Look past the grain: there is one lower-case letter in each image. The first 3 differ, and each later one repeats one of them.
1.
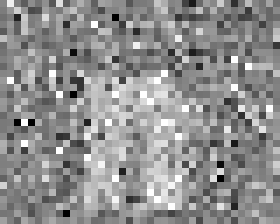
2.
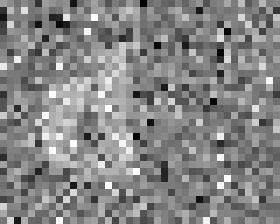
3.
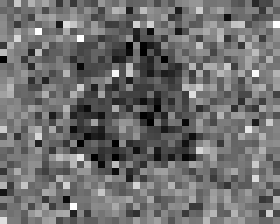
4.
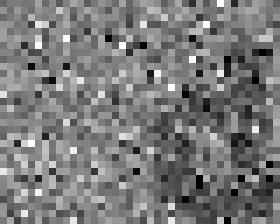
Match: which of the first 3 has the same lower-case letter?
2
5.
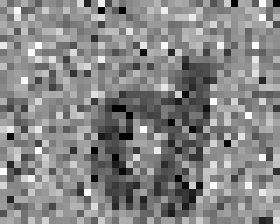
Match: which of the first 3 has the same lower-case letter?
2
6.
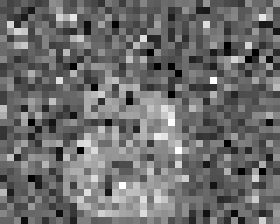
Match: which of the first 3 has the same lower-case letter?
3
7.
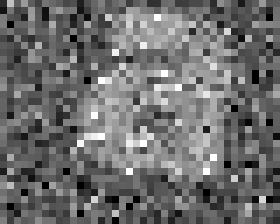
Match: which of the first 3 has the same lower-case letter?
3
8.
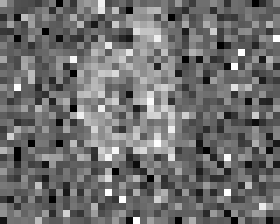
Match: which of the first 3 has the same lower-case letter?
2
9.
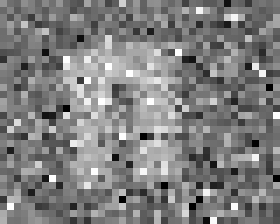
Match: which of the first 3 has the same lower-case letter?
1
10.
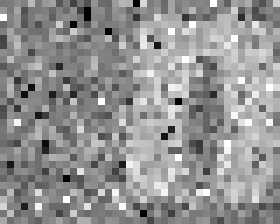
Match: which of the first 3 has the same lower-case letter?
1
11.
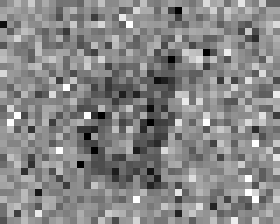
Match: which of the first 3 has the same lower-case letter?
2
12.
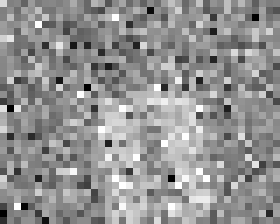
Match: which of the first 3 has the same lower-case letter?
1
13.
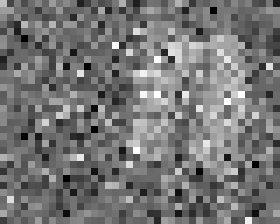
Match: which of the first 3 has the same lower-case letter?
1
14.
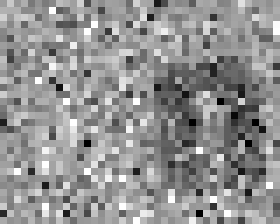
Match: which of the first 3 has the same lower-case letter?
1
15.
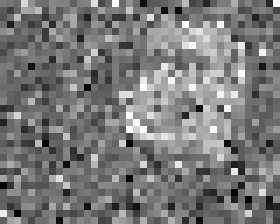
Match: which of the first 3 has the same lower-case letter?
3
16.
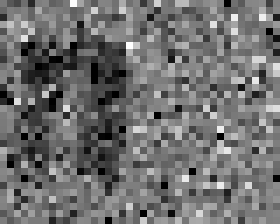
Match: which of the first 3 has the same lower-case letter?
1
